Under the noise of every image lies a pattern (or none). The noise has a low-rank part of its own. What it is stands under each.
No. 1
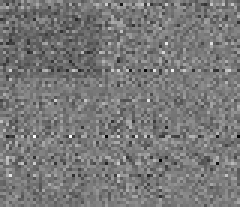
one block
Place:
top left
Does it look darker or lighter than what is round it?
darker
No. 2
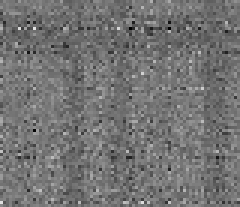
bands of rows crossing bands of columns
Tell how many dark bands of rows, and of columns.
1 and 3
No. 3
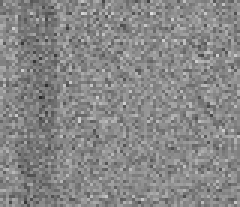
one band of columns
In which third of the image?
left
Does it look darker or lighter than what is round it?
darker
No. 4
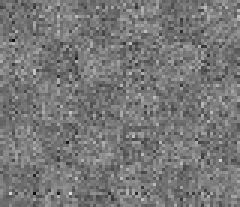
a checkerboard
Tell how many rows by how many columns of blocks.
5 by 6
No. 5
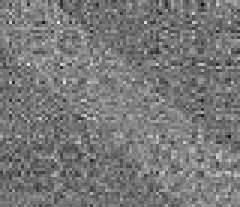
a diagonal band
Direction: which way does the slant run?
top left to bottom right
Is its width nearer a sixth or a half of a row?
a half
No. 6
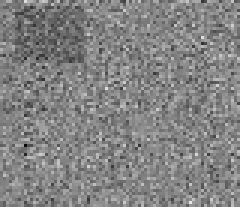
one block
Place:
top left
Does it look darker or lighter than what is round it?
darker
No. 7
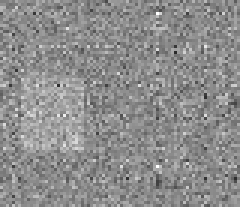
one block
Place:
middle left
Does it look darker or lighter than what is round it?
lighter
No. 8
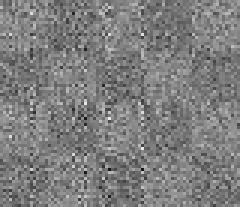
a checkerboard
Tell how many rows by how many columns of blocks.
4 by 5
